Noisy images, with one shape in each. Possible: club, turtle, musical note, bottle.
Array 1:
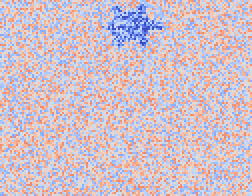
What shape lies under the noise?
turtle
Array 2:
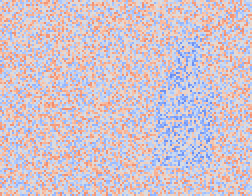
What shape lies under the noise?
bottle
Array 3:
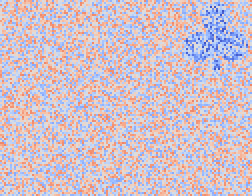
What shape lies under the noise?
club
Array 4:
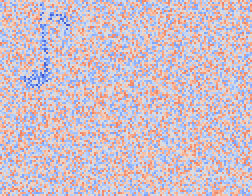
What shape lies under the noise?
musical note
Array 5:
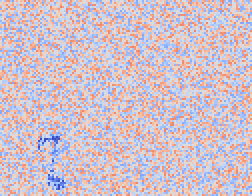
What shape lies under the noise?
musical note
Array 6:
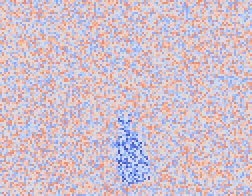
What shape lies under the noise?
bottle
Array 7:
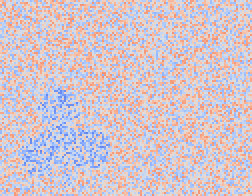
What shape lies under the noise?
club
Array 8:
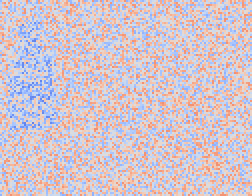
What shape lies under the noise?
bottle
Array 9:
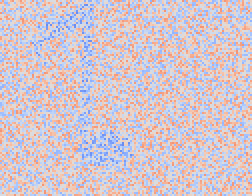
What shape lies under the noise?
musical note
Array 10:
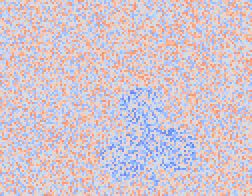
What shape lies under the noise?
club
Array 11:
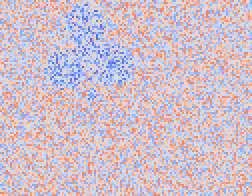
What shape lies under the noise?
club
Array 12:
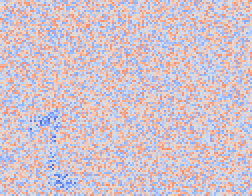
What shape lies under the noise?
musical note
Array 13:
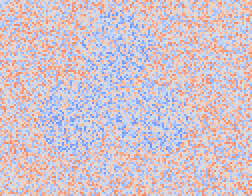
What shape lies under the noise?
club
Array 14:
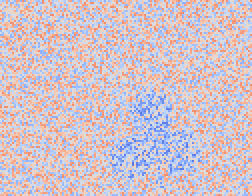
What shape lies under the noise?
club
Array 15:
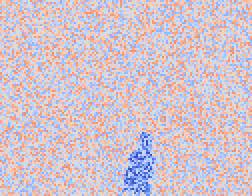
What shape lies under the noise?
bottle
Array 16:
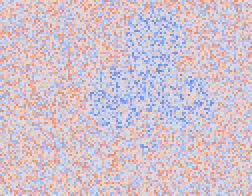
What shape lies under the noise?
club
